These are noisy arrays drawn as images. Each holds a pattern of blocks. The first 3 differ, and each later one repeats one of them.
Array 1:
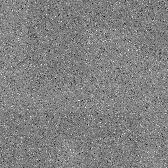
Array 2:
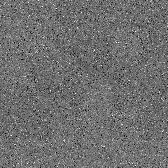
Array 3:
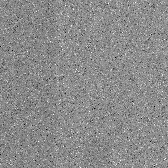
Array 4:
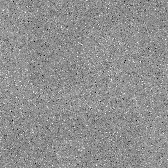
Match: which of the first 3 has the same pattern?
1
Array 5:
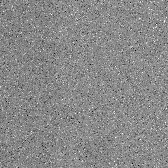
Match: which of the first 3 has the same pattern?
3
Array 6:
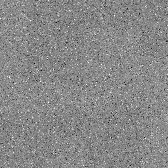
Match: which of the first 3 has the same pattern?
1
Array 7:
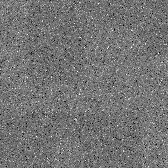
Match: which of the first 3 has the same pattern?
1
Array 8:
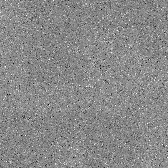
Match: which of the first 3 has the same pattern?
1
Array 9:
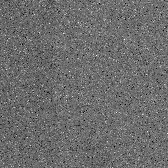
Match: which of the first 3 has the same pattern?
3
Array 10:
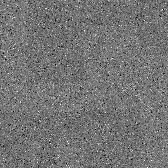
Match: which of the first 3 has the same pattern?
1
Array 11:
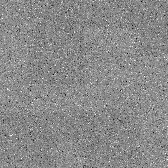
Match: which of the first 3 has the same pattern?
1
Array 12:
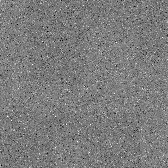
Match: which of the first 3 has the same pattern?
1
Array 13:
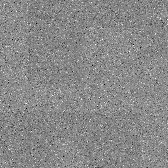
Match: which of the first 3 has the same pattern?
1
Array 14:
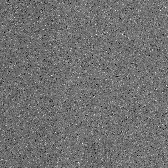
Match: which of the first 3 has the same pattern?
3
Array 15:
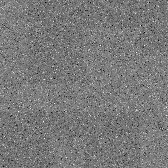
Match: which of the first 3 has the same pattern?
1
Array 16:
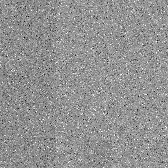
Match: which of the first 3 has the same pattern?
3
